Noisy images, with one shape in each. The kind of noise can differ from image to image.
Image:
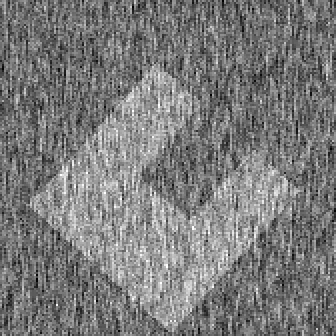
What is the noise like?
streaked along the columns
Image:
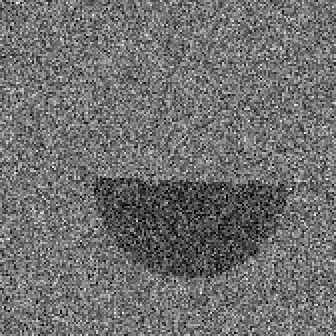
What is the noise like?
independent entries
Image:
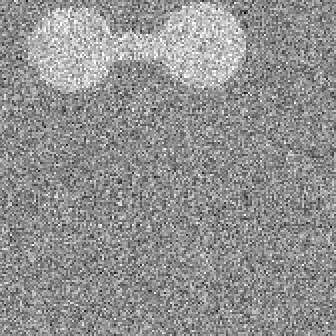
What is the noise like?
low rank plus noise
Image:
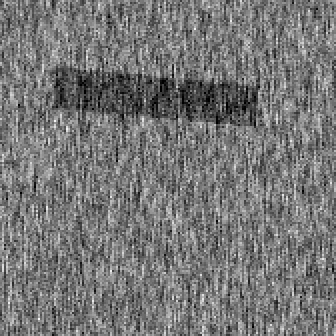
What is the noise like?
streaked along the columns
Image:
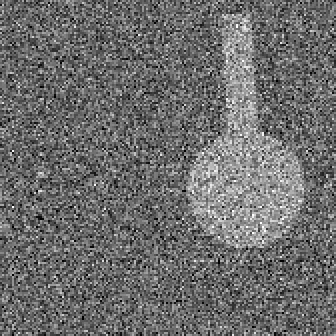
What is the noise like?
low rank plus noise
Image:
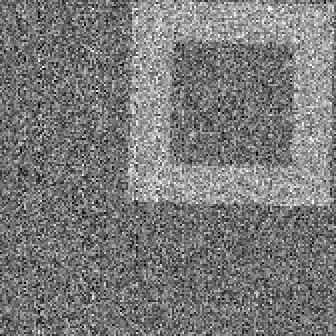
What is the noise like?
columns of uneven size
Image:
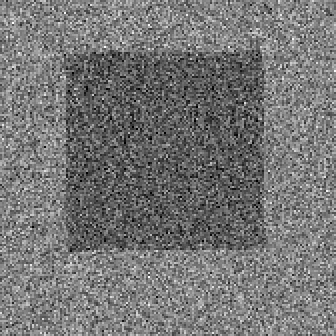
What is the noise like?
low rank plus noise
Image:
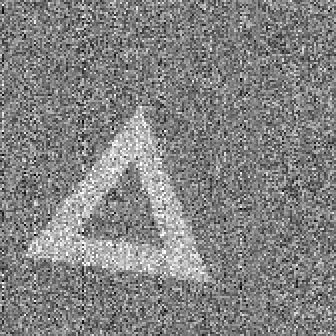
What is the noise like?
columns of uneven size
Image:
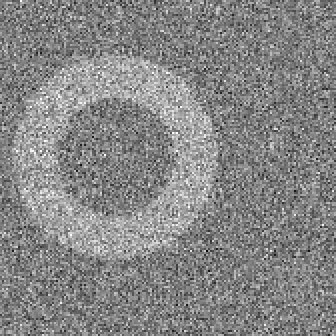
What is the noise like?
low rank plus noise
